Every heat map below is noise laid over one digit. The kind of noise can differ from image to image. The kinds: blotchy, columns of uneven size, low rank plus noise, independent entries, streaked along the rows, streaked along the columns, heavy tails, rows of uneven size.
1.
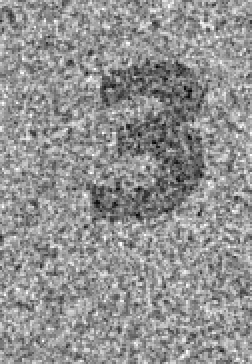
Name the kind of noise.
blotchy
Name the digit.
3
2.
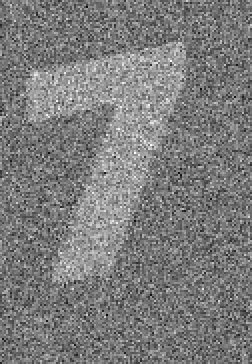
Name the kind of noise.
independent entries
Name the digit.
7
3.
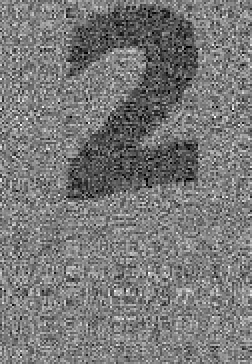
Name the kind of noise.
low rank plus noise
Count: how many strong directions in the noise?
three or four
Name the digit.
2
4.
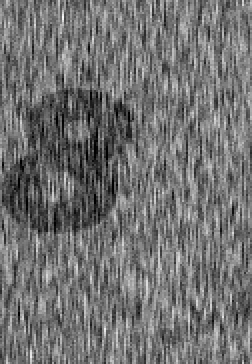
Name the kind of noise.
streaked along the columns
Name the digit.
8
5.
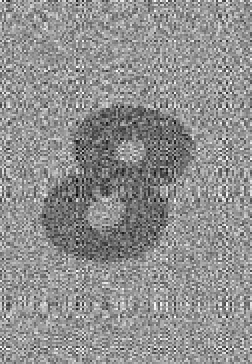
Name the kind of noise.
low rank plus noise
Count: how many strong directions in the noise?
one
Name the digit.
8
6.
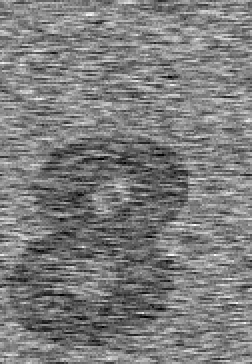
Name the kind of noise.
streaked along the rows
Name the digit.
8
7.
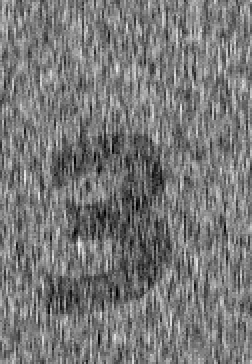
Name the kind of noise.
streaked along the columns
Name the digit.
3
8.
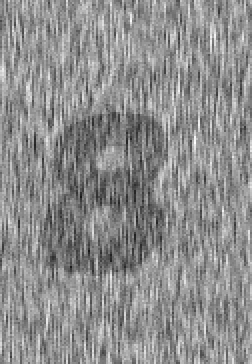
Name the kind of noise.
streaked along the columns
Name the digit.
8
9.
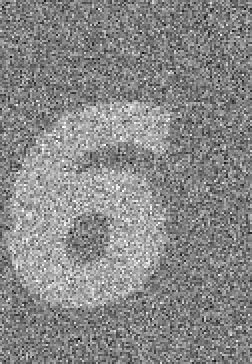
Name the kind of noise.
independent entries
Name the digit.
6
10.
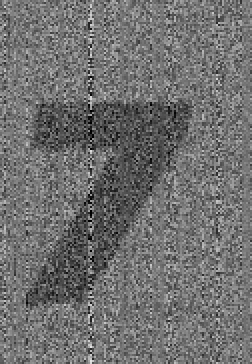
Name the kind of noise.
columns of uneven size
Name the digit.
7
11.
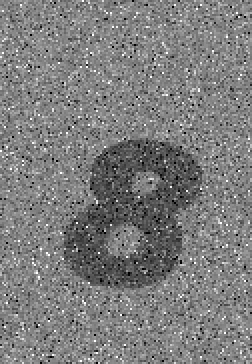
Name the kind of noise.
heavy tails
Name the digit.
8
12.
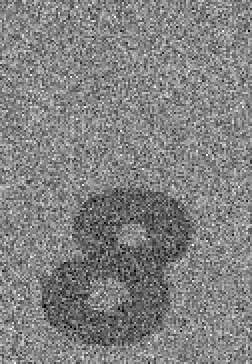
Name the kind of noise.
independent entries
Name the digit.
8
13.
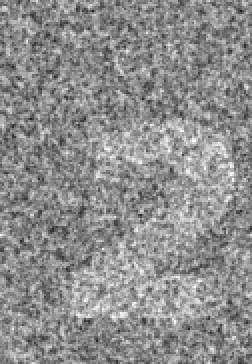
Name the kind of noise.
blotchy
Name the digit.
2
